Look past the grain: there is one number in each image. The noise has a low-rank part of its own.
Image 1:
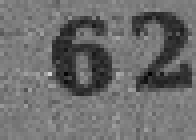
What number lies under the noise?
62
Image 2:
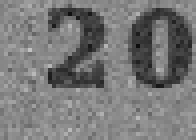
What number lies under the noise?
20
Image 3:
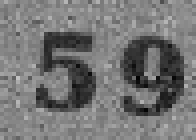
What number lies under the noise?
59
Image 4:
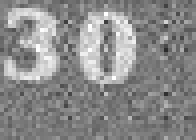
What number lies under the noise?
30
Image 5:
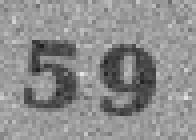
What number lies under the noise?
59
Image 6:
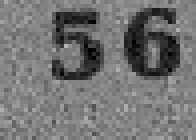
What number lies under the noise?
56
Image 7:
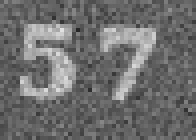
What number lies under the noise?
57
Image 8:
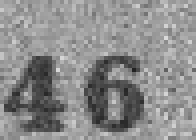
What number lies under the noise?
46
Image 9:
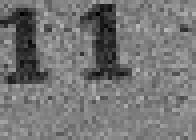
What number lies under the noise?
11
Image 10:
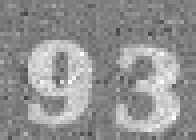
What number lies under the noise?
93
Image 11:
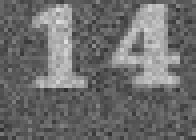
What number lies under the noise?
14
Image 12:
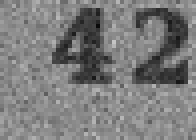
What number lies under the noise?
42
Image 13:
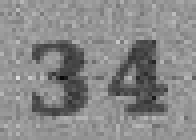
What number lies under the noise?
34
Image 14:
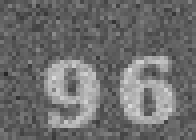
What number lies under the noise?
96
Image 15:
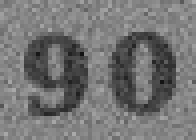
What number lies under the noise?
90
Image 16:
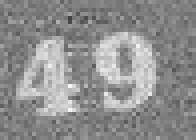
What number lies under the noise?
49
